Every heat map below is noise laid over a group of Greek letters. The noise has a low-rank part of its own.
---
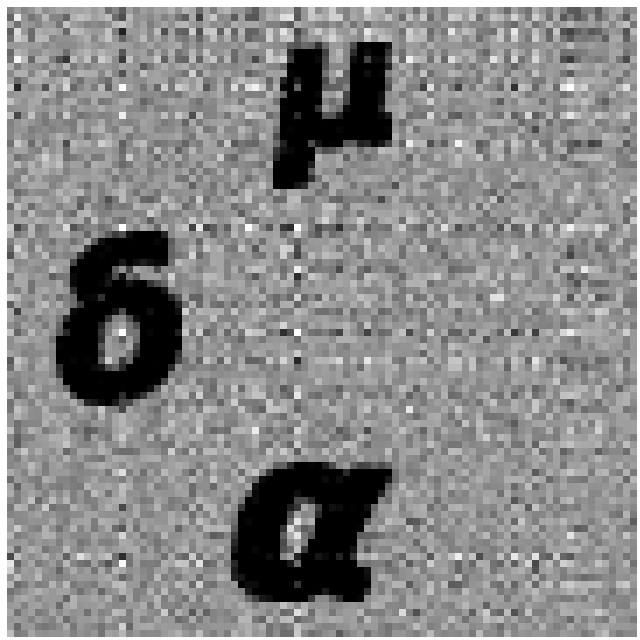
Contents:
top middle: mu; middle left: delta; bottom middle: alpha
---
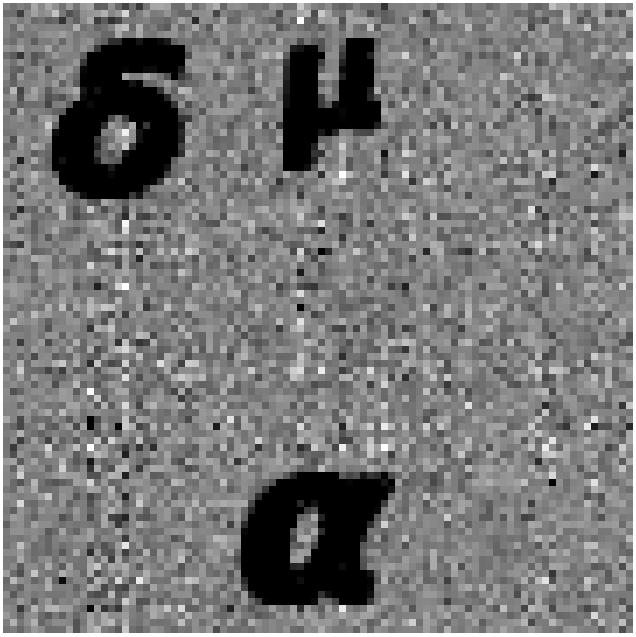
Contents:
top left: delta; top middle: mu; bottom middle: alpha
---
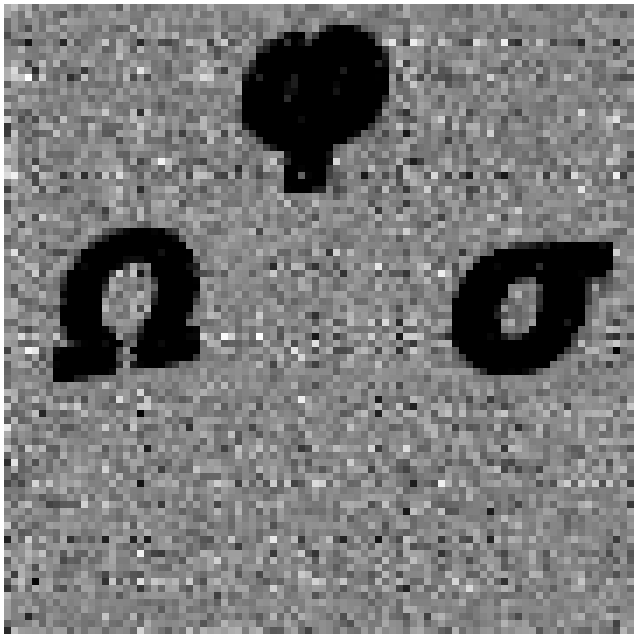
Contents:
top middle: phi; middle left: omega; middle right: sigma
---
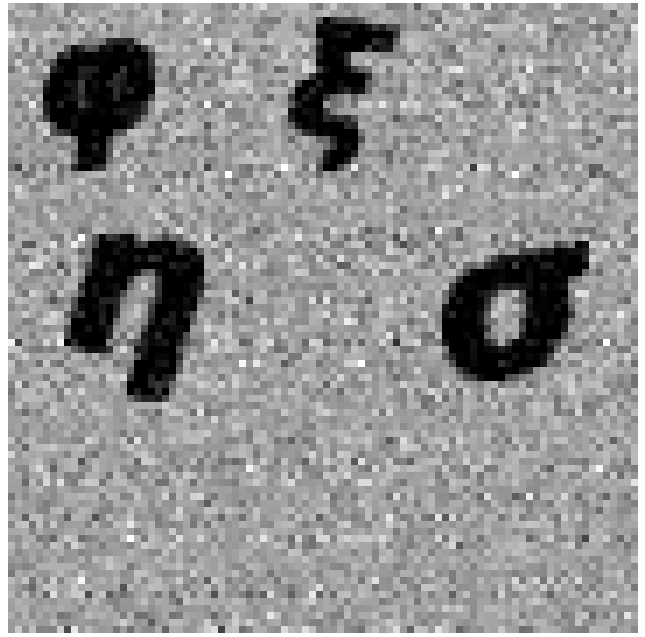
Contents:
top left: phi; top middle: xi; middle left: eta; middle right: sigma
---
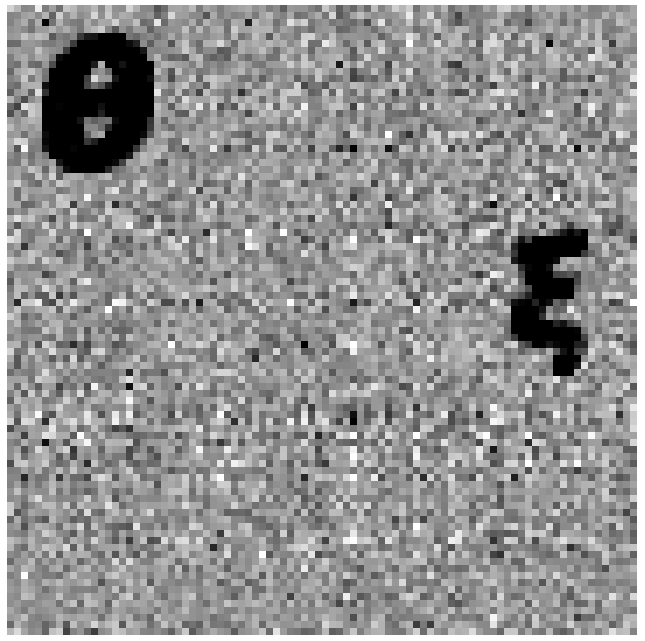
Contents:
top left: theta; middle right: xi
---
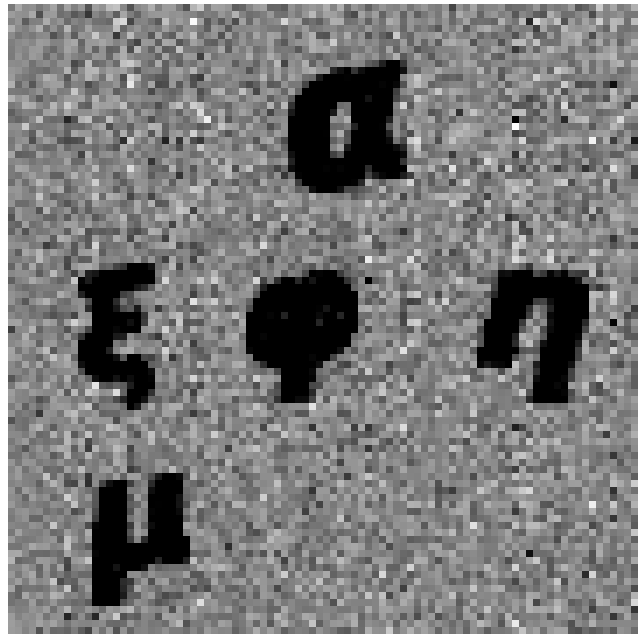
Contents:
top middle: alpha; middle left: xi; centre: phi; middle right: eta; bottom left: mu
